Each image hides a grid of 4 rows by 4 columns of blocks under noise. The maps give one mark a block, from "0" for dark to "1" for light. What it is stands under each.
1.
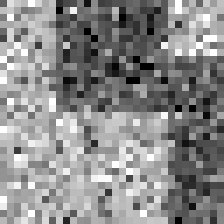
1 0 0 1
1 0 0 0
1 1 1 0
1 1 1 0
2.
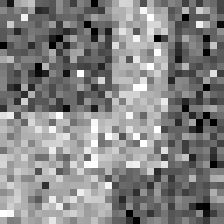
0 0 1 0
0 0 1 0
1 1 1 0
1 1 0 0
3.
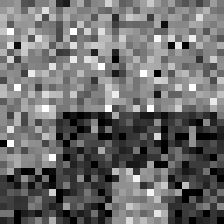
1 1 1 1
1 1 1 1
1 0 0 0
0 0 1 0
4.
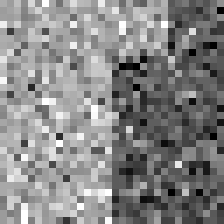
1 1 1 0
1 1 0 0
1 1 0 0
1 1 0 0
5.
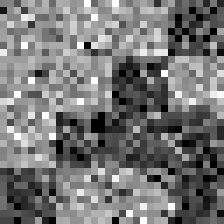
1 1 1 0
1 1 0 1
1 0 0 0
0 1 1 0
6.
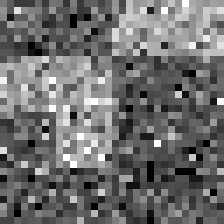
0 0 1 1
1 1 0 0
0 1 0 0
0 0 0 0
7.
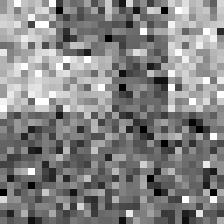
1 0 0 1
1 1 0 1
0 0 0 0
0 0 0 0
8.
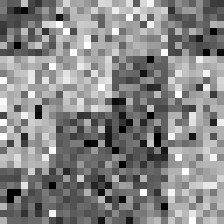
0 1 1 0
1 1 0 1
1 0 0 1
0 0 0 1
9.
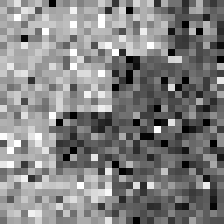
1 1 1 0
1 1 0 0
1 0 0 0
1 1 0 0
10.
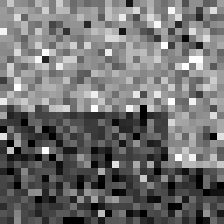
1 1 1 1
1 1 1 1
0 0 0 1
0 0 0 0
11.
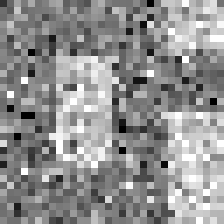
0 0 0 1
0 1 0 0
0 1 0 1
0 0 0 1
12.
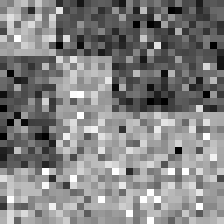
1 0 0 0
0 1 0 0
0 1 1 1
1 1 1 1
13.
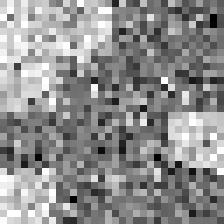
1 1 0 0
1 0 0 0
0 0 0 1
1 0 0 0
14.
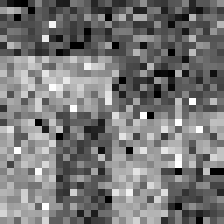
0 0 0 0
1 1 0 0
1 0 1 1
1 0 1 0
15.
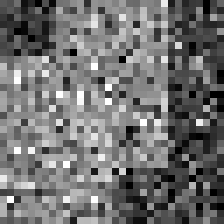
0 1 1 0
1 1 1 0
1 1 1 0
1 1 0 0
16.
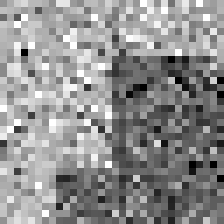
1 1 1 1
1 1 0 0
1 1 0 0
1 0 0 0
